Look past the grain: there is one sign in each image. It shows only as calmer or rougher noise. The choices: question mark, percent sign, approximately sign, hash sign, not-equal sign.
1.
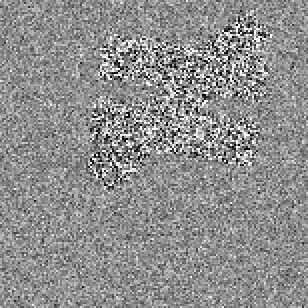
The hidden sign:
not-equal sign
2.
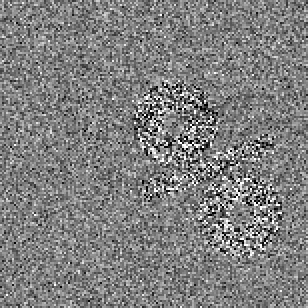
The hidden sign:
percent sign
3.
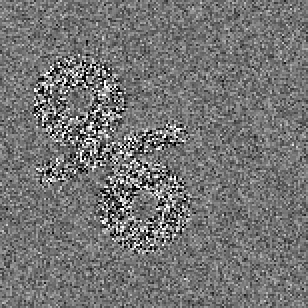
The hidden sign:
percent sign
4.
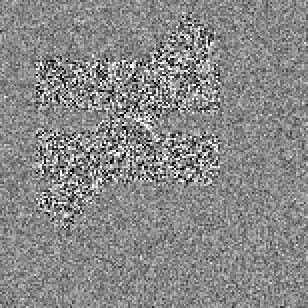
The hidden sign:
not-equal sign
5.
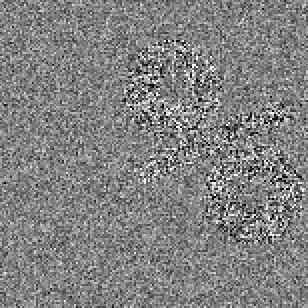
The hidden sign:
percent sign
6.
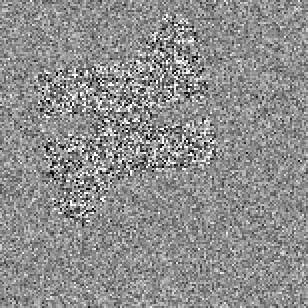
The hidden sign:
not-equal sign
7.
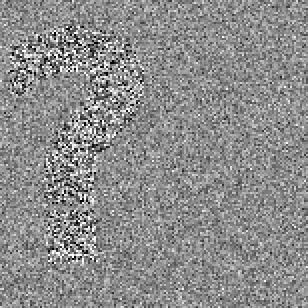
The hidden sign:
question mark
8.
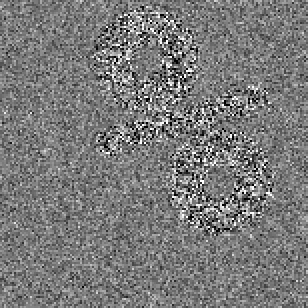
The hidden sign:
percent sign
